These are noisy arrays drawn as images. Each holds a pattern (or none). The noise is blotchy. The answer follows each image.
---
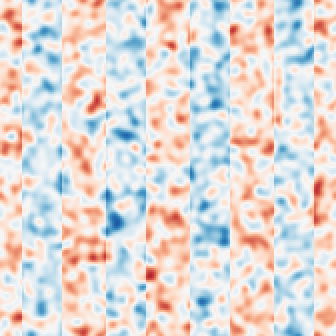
vertical stripes
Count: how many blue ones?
4
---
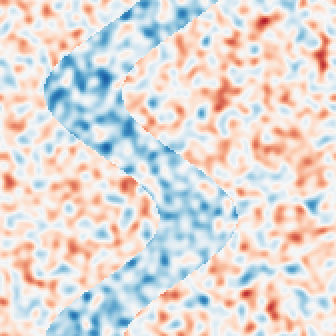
a wavy band
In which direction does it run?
top to bottom
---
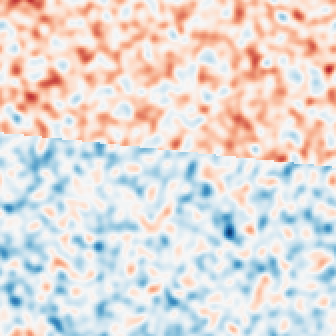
a sharp edge
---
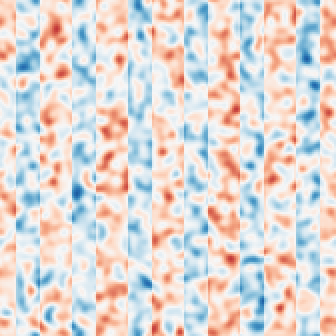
vertical stripes
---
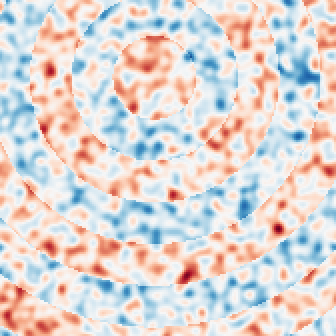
rings round one point
